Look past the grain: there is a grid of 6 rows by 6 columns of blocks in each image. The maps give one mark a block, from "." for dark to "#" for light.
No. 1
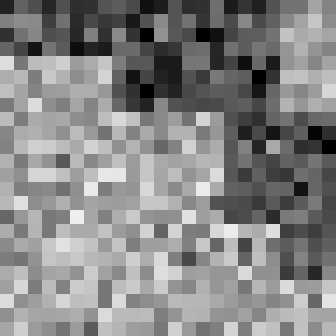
. . . . . #
# # . . . #
# # # # . .
# # # # . .
# # # # # .
# # # # # #
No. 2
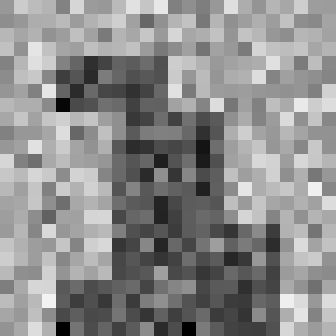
# # # # # #
# . . # # #
# # . . # #
# # . . # #
# # . . . #
# . . . . #
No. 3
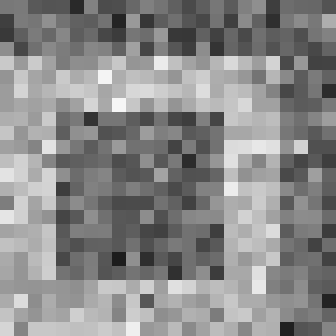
. . . . . .
# # # # # .
# . . . # .
# . . . # .
# . . . # .
# # # # # .
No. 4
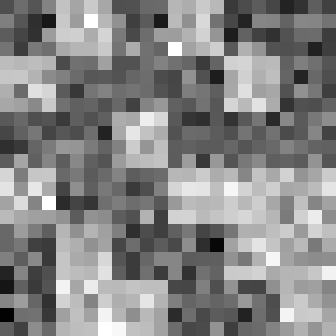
. # . # . .
# . . . # .
. . # . . .
# . . # # #
. # . . # #
. # # . . #
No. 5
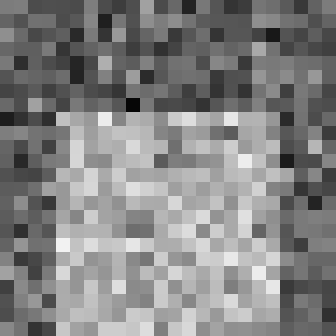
. . . . . .
. . . . . .
. # # # # .
. # # # # .
. # # # # .
. # # # # .
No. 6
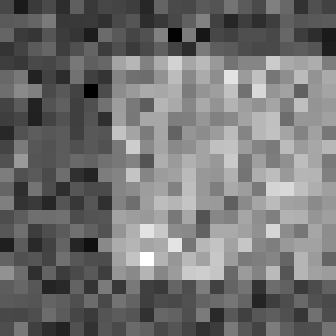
. . . . . .
. . # # # #
. . # # # #
. . # # # #
. . # # # #
. . . . . .
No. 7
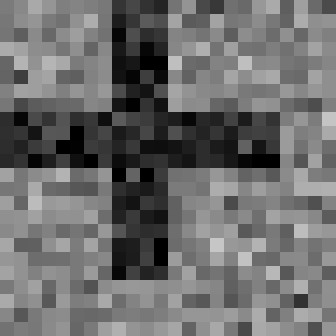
# # . # # #
# # . # # #
. . . . . #
# # . # # #
# # . # # #
# # # # # #
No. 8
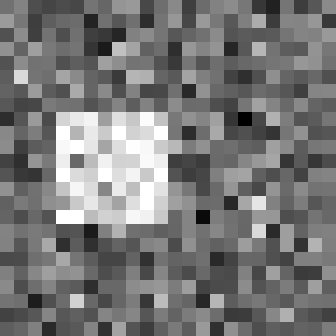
. . . . . .
. . . . . .
. # # . . .
. # # . . .
. . . . . .
. . . . . .
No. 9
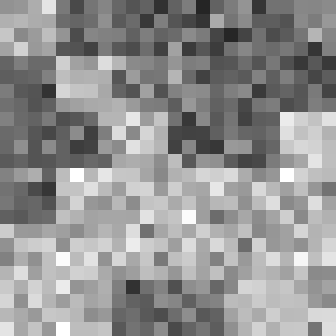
# . . . . .
. # . . . .
. . # . . #
. # # # # #
# # # # # #
# # . . # #
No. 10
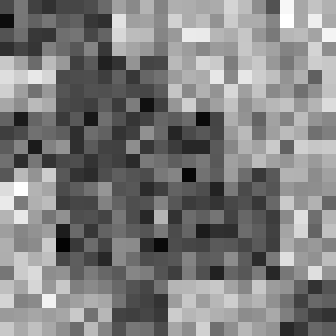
. . # # # #
# . . # # #
. . . . # #
# . . . . #
# . . . . #
# # . # # .
